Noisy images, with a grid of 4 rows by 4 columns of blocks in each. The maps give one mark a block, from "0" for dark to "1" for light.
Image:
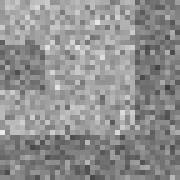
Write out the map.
1 1 1 0
0 1 1 0
1 1 1 0
0 0 0 0
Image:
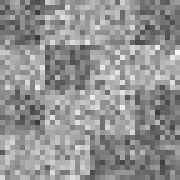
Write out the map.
0 1 1 0
1 0 1 1
0 1 1 0
1 1 0 0
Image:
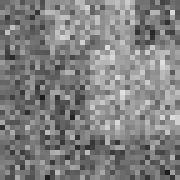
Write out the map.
0 1 1 0
0 0 1 1
0 0 1 1
0 0 0 0
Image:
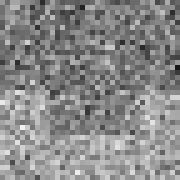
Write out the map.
0 0 0 0
0 0 0 0
1 0 0 1
1 1 1 1
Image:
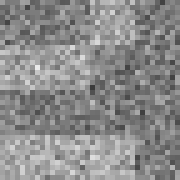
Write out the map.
0 0 1 0
1 1 0 0
0 0 0 0
1 1 1 0
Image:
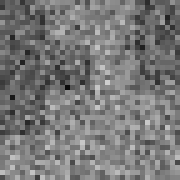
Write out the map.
0 1 1 0
0 0 1 0
0 1 1 1
1 1 1 1
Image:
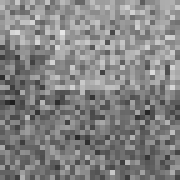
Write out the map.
1 1 1 1
0 1 1 1
0 0 0 0
0 0 0 0
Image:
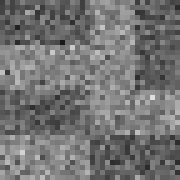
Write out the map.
0 0 1 0
1 1 1 0
0 0 1 1
1 1 0 0
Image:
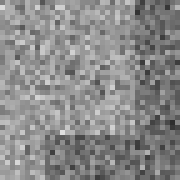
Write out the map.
1 1 1 0
1 1 1 0
1 1 1 0
1 0 0 0
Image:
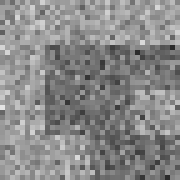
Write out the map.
1 1 1 1
1 0 0 0
1 0 0 1
1 1 0 0
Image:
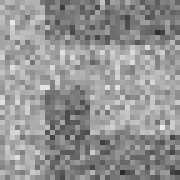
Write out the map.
1 0 0 0
1 1 1 1
1 0 1 1
1 0 0 0
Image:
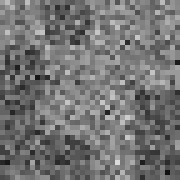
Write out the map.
1 0 1 1
0 1 1 1
0 1 1 0
0 0 1 0
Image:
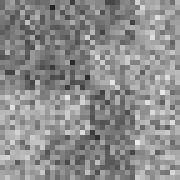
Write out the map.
0 0 0 1
0 0 1 1
1 1 0 1
1 0 0 1
